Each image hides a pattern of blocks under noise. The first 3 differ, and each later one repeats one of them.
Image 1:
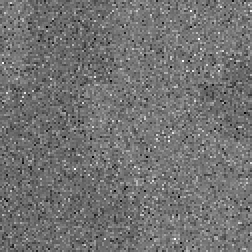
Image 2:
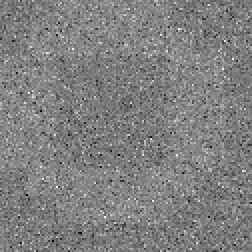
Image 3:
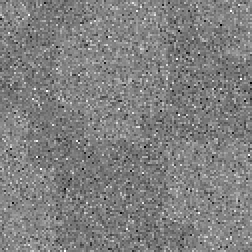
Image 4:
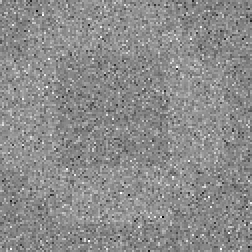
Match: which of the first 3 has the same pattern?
2
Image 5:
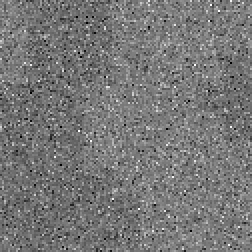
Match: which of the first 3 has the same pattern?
1
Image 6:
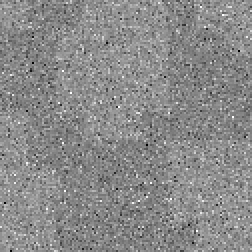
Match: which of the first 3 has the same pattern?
3
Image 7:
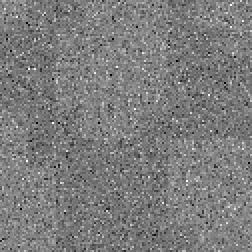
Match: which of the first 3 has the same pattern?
3
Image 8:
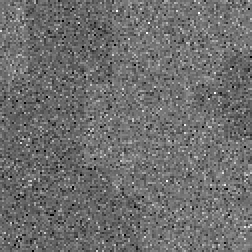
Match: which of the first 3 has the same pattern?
1
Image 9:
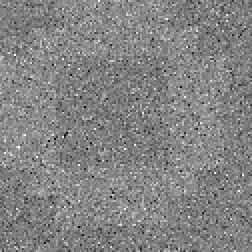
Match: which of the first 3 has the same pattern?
2
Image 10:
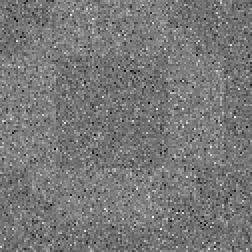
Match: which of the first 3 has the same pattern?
2
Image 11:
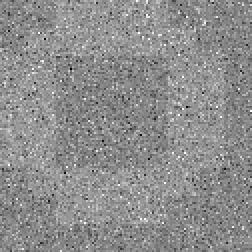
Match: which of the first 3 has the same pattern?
2
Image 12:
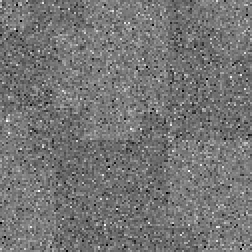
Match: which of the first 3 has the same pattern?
3
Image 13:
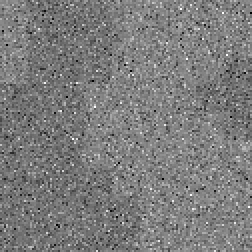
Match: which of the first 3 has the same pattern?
1
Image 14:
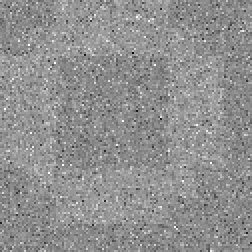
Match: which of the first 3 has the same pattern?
2
